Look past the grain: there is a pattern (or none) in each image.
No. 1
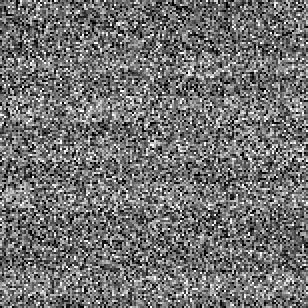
bands of rows
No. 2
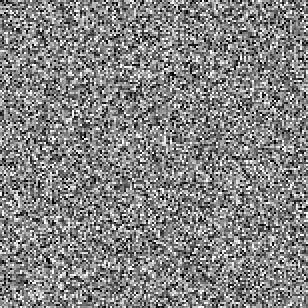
only noise
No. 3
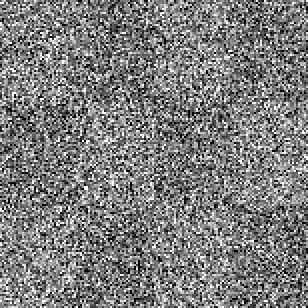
a checkerboard
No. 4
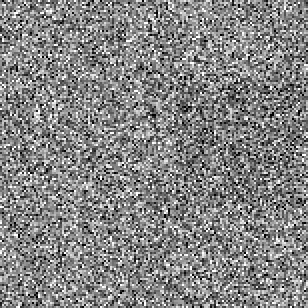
one block
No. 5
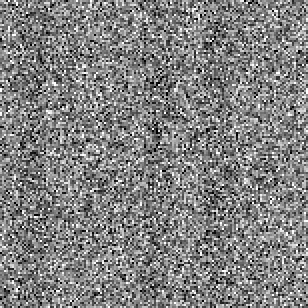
bands of columns
